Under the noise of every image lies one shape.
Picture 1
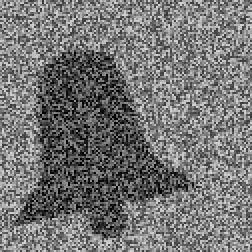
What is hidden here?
dark bell
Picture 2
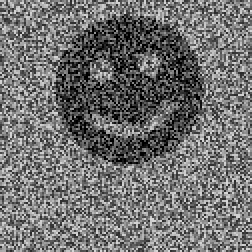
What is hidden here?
dark smiling face
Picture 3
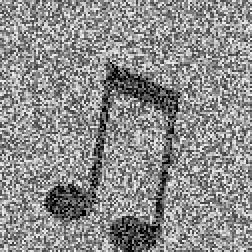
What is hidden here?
dark pair of musical notes
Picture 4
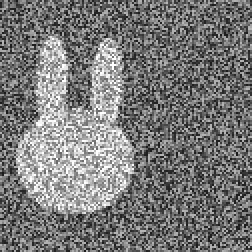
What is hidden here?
light rabbit's head
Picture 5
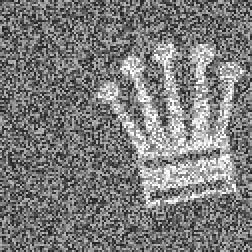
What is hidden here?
light chess queen
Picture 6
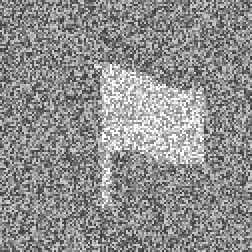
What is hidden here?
light flag
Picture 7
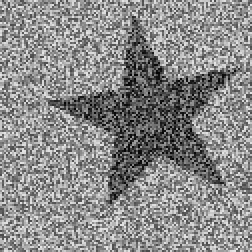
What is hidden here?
dark star
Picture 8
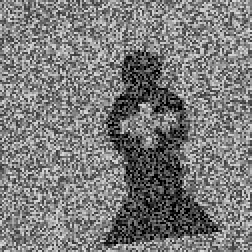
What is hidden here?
dark chess bishop
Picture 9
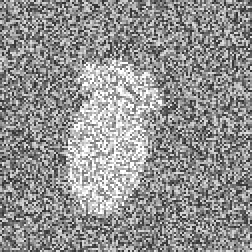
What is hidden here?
light footprint
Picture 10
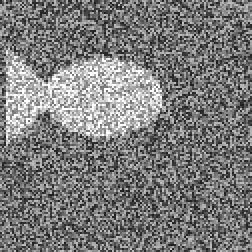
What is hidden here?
light fish
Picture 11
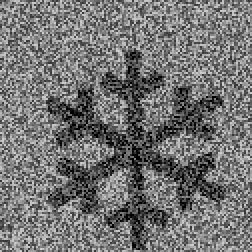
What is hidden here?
dark snowflake
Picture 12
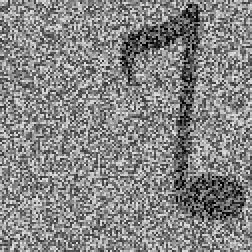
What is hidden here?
dark musical note
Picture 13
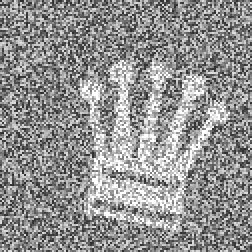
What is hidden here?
light chess queen
